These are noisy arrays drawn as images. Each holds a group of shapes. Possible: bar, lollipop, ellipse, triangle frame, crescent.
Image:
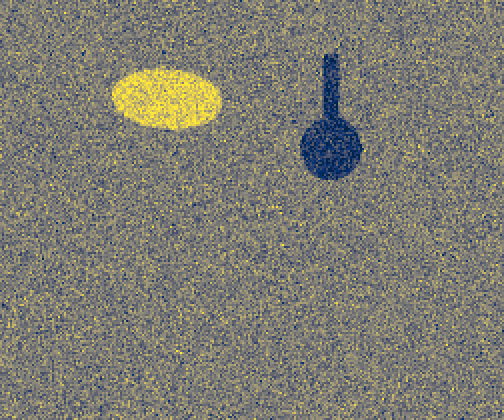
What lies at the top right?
lollipop
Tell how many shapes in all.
2
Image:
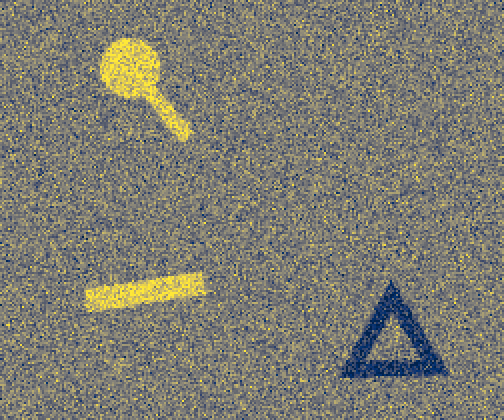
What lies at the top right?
nothing
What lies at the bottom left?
bar
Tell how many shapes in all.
3
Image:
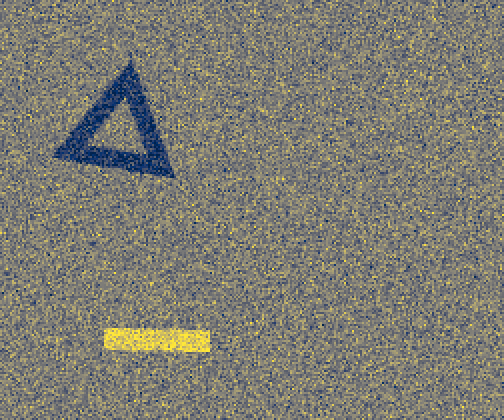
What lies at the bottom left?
bar
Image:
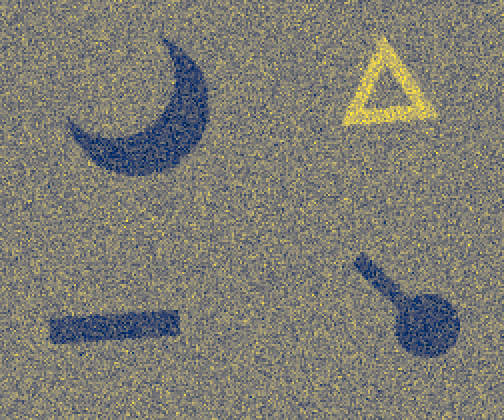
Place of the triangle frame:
top right
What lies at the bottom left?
bar
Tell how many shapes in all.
4
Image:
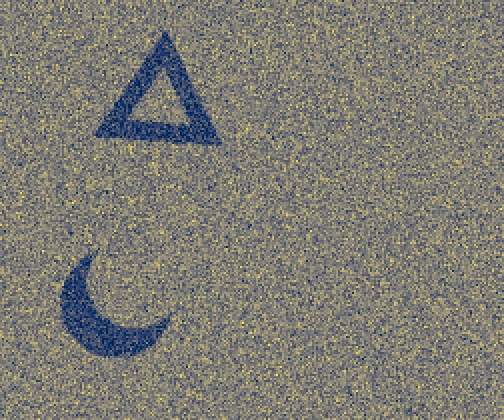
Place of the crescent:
bottom left
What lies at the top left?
triangle frame
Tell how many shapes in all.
2
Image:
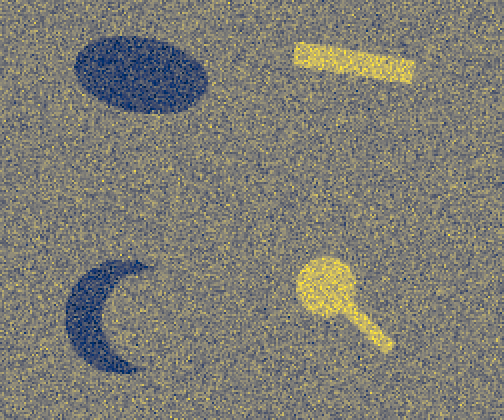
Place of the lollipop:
bottom right
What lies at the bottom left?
crescent
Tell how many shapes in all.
4
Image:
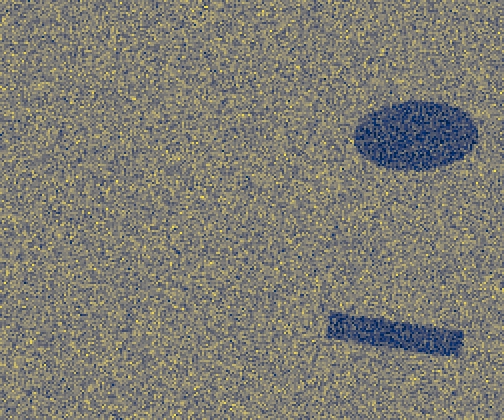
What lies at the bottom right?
bar
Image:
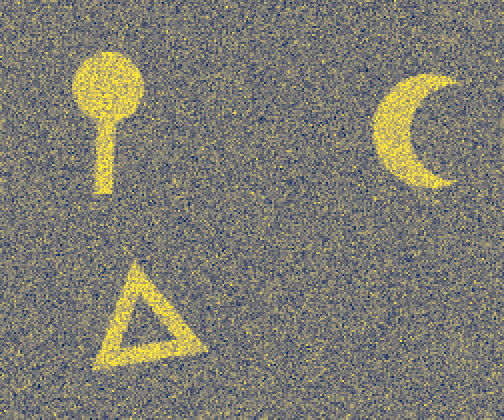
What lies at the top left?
lollipop
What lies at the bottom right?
nothing
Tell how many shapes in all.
3
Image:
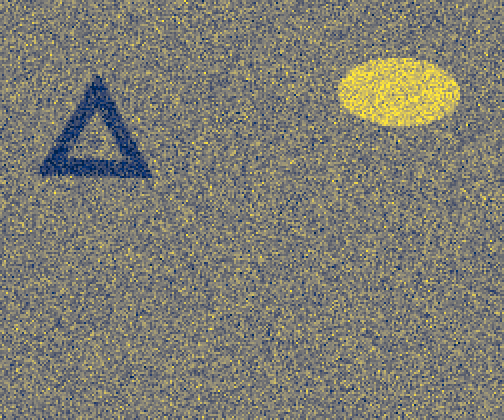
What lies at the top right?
ellipse
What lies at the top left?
triangle frame
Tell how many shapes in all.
2
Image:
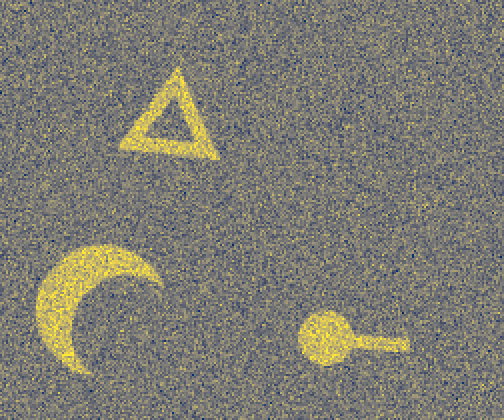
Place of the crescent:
bottom left
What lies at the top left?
triangle frame
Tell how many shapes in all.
3
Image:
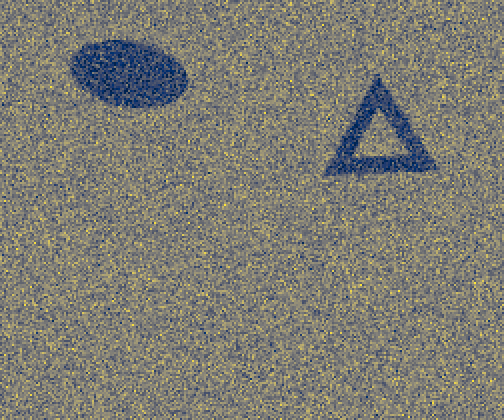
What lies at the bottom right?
nothing
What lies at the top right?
triangle frame
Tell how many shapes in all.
2
